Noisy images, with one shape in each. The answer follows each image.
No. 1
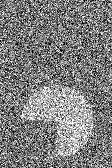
light disc with a wedge cut out
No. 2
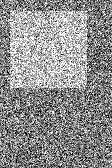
light square
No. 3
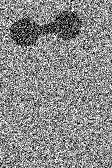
dark dumbbell
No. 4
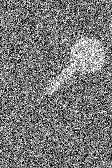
light lollipop
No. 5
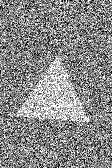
light triangle
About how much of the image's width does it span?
two thirds
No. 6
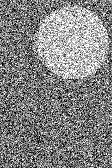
light disc
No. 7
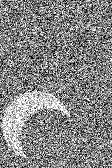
light crescent
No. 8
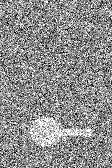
light lollipop
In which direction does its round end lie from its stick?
left
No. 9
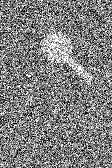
light lollipop
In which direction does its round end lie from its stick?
up and left
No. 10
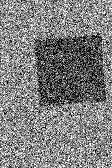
dark square
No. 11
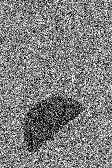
dark half disc
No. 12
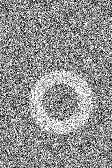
light ring
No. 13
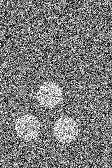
light three dots
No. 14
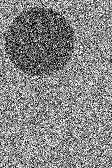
dark disc
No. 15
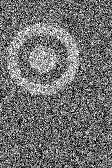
light bullseye
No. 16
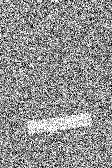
light bar
